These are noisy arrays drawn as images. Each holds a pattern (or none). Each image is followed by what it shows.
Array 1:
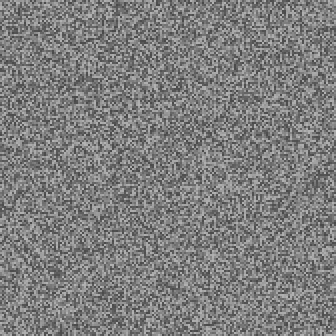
only noise
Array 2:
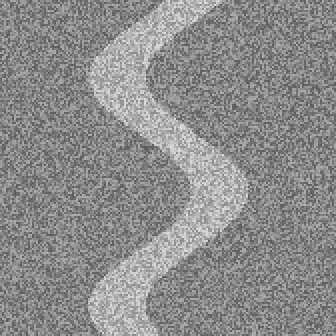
a wavy band
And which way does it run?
top to bottom
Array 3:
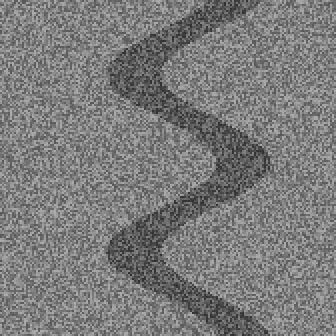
a wavy band
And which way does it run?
top to bottom
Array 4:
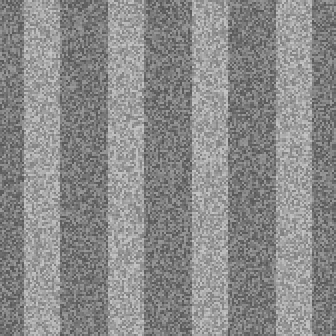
vertical stripes
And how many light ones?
4
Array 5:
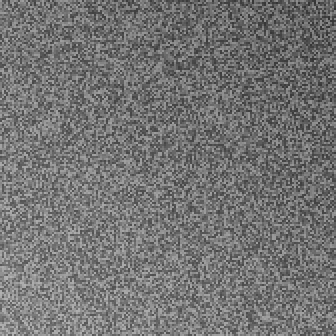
a smooth slope
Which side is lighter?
bottom left
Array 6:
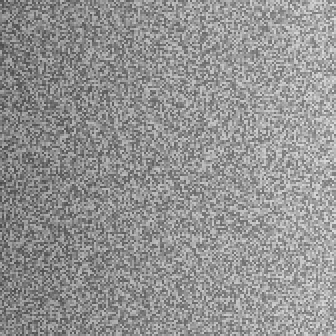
a smooth slope
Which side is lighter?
right
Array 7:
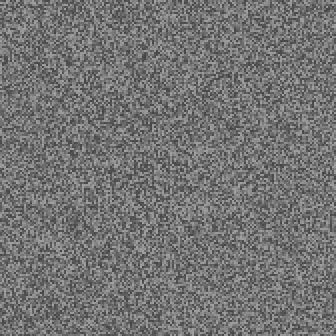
only noise
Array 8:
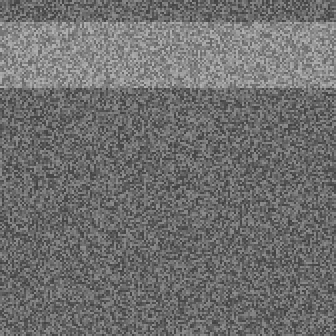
one horizontal stripe
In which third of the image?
top
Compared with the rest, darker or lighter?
lighter
